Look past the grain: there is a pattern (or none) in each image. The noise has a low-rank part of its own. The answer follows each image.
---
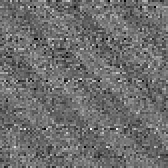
diagonal stripes
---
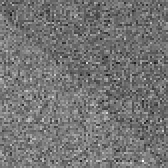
a sharp edge
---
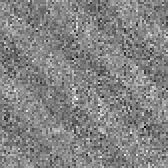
diagonal stripes
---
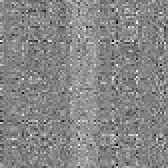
one vertical stripe
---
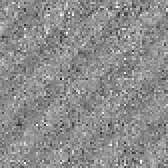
diagonal stripes
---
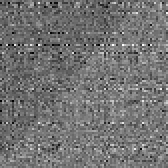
a sharp edge
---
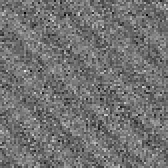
diagonal stripes
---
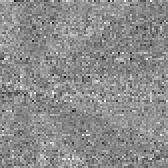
spokes from one point
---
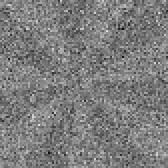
spokes from one point
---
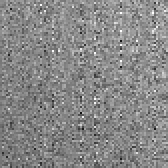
a smooth slope
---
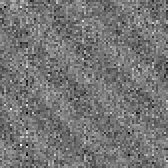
diagonal stripes
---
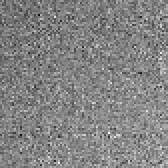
a smooth slope
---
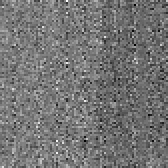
a sharp edge
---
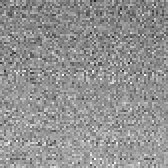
a smooth slope
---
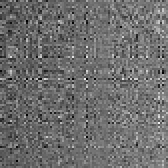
a smooth slope
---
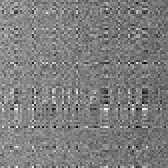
a smooth slope
